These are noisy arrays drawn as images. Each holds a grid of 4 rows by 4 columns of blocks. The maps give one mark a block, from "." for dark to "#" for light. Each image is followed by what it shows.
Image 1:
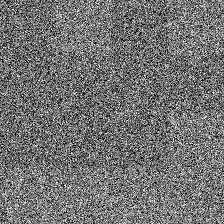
. # . #
. . . .
. . . #
# # # #
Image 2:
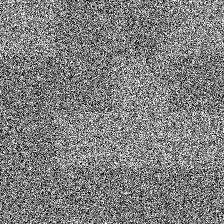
# . . #
. . # .
. # # #
. . . .
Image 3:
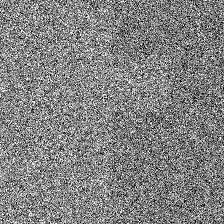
# # . .
# # # .
# # . .
# # . .
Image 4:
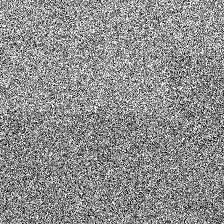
# # # #
# # # .
. . . .
. . . .
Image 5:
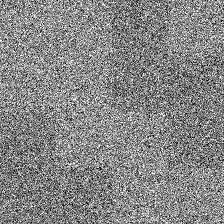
# # . #
# # . .
. # # .
. . # #
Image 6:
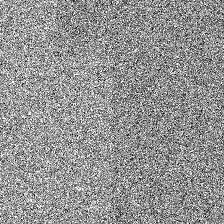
# . . .
# # . .
# # . .
# # . .
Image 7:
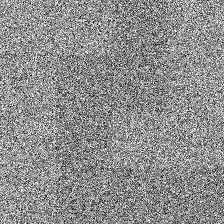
# # . #
# . . #
# . # #
# . . .
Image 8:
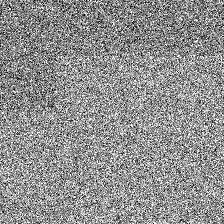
. . . .
. # # #
# # # #
# # # #
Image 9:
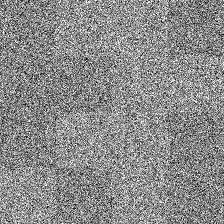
. # # .
. . # #
. # # .
# . # .
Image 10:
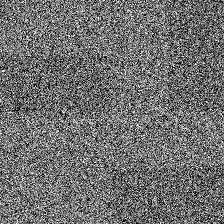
# # # .
. . # .
# # # #
# # . .
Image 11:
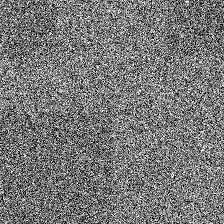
. # # .
# # # #
. . # #
. . # #
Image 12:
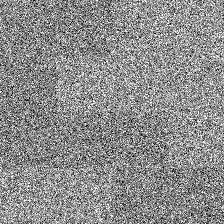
. . # #
. # # #
. . . #
# # . .
